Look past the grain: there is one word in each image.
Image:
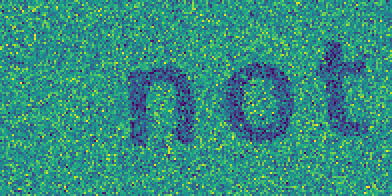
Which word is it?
not
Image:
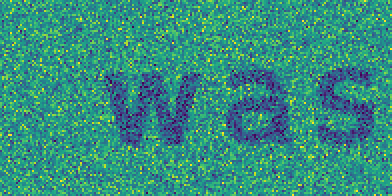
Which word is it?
was
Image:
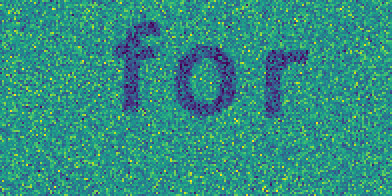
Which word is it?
for
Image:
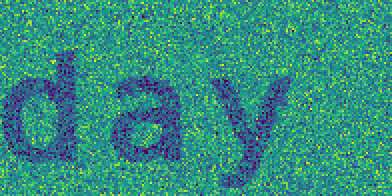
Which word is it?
day
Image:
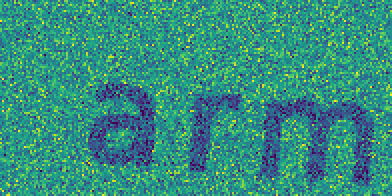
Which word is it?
arm
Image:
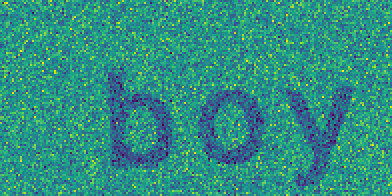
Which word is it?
boy
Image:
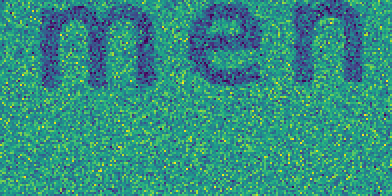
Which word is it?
men
